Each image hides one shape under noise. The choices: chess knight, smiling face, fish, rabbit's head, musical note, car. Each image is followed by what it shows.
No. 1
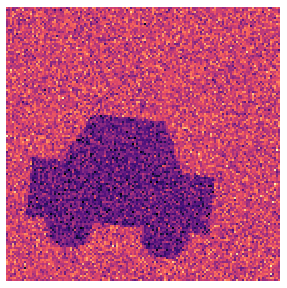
dark car
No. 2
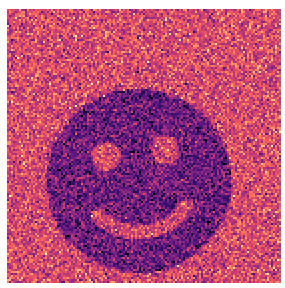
dark smiling face
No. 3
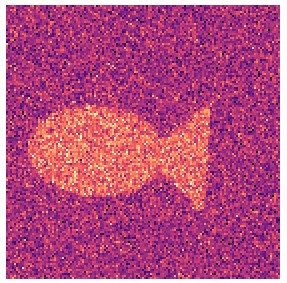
light fish
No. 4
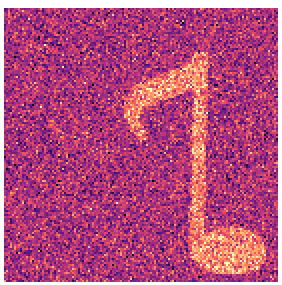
light musical note
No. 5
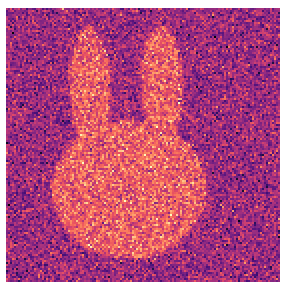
light rabbit's head
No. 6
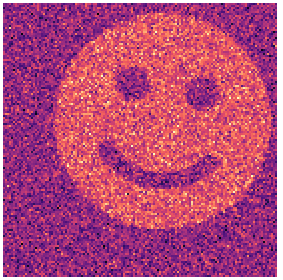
light smiling face
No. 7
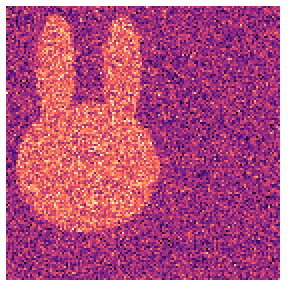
light rabbit's head
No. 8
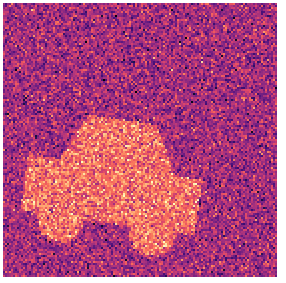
light car
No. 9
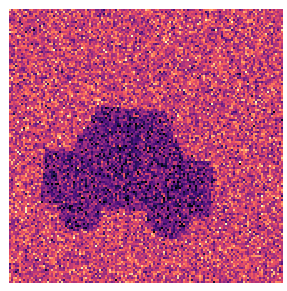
dark car
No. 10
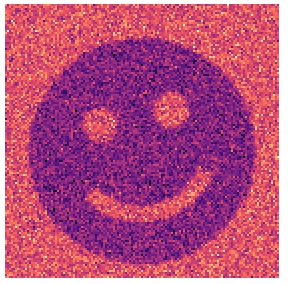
dark smiling face
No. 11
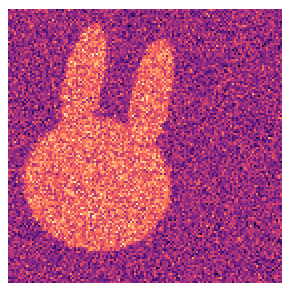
light rabbit's head
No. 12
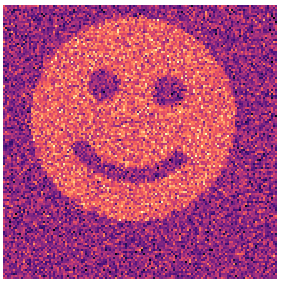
light smiling face
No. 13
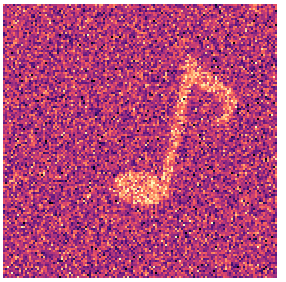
light musical note
